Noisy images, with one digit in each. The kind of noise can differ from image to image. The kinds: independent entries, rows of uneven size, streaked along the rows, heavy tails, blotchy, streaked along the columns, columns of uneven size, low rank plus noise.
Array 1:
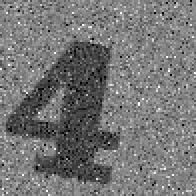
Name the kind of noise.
heavy tails
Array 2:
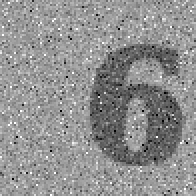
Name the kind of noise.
heavy tails
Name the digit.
6
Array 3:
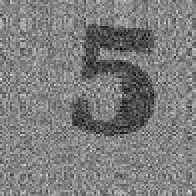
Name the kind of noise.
low rank plus noise
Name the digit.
5
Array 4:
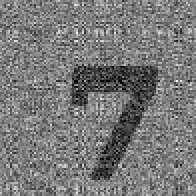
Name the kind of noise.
low rank plus noise
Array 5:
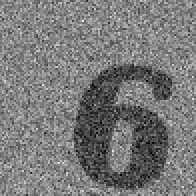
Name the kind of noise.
independent entries
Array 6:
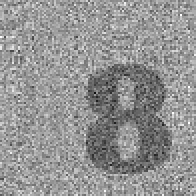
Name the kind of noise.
low rank plus noise
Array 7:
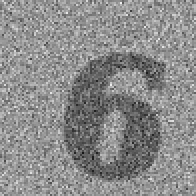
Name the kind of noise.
independent entries
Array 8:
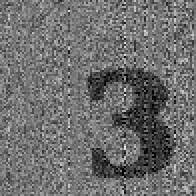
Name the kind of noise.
columns of uneven size
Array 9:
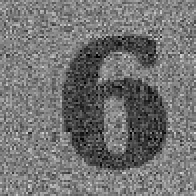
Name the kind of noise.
low rank plus noise
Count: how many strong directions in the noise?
three or four
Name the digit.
6
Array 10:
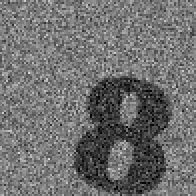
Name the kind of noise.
independent entries
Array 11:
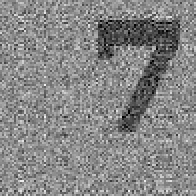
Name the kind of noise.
low rank plus noise
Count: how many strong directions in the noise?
two
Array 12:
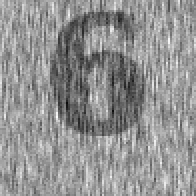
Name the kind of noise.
streaked along the columns
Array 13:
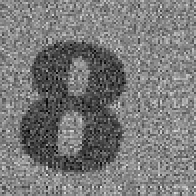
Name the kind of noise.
low rank plus noise
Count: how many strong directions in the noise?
one
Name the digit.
8
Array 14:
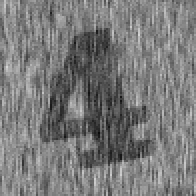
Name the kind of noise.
streaked along the columns
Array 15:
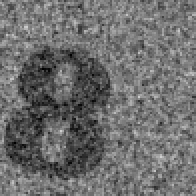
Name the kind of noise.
blotchy
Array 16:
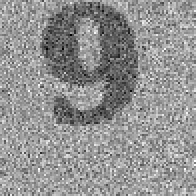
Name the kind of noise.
low rank plus noise
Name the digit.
9
